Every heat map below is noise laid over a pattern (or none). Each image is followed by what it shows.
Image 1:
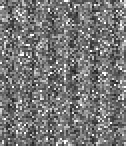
vertical stripes
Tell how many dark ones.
6
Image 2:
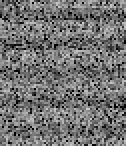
horizontal stripes
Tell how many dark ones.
5
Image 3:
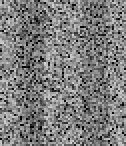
vertical stripes
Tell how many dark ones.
2
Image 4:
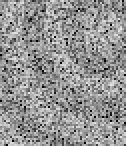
rings round one point
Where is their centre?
top right
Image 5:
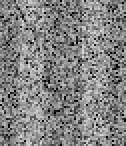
vertical stripes
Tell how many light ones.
2
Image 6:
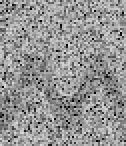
a wavy band
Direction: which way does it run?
left to right
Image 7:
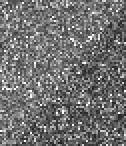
a sharp edge
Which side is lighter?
top left
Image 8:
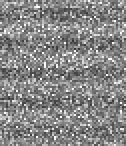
horizontal stripes
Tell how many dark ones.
5
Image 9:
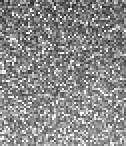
a smooth slope
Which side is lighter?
bottom
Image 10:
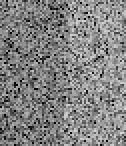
a sharp edge
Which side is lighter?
right
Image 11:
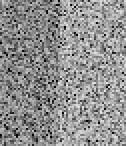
a sharp edge
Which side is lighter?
right
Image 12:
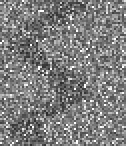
a wavy band
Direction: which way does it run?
top to bottom
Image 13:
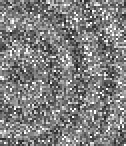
rings round one point
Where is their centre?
middle left
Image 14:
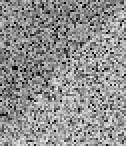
a sharp edge
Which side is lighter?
bottom right
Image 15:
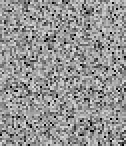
only noise
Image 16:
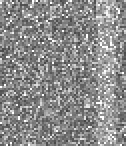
one vertical stripe
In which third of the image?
right
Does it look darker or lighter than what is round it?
lighter
